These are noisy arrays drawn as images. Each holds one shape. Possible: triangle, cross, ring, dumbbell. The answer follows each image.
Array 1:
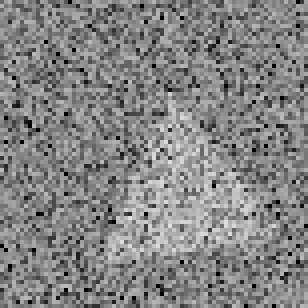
triangle
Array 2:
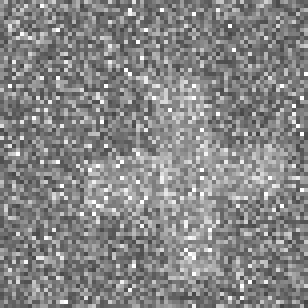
cross
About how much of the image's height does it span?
two thirds
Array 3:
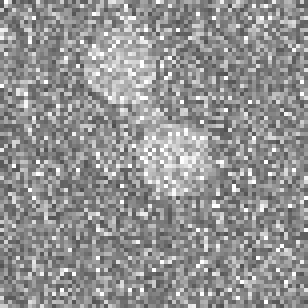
dumbbell
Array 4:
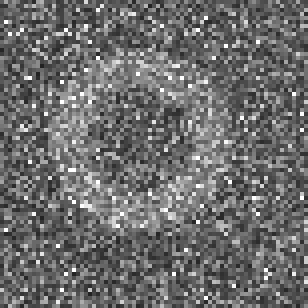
ring
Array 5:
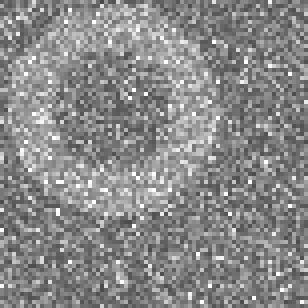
ring
